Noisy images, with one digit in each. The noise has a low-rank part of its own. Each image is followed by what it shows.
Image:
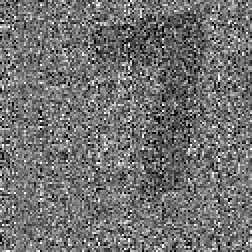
7
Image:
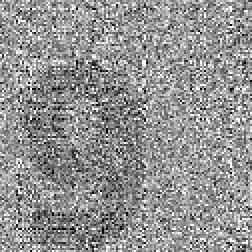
9
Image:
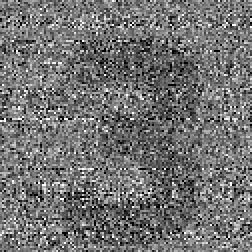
3
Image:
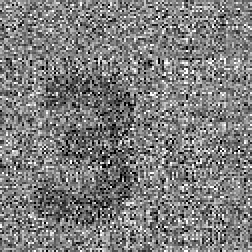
3
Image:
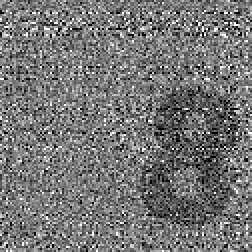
8
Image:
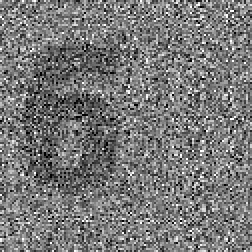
6
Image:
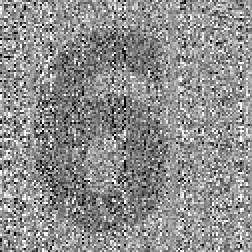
6
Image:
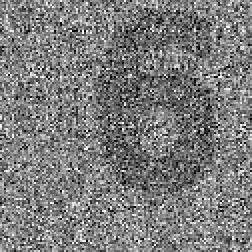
6
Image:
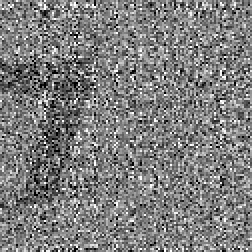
7
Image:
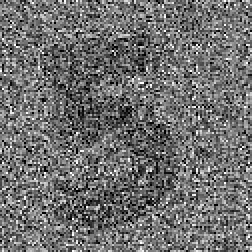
5
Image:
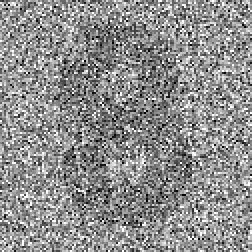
8
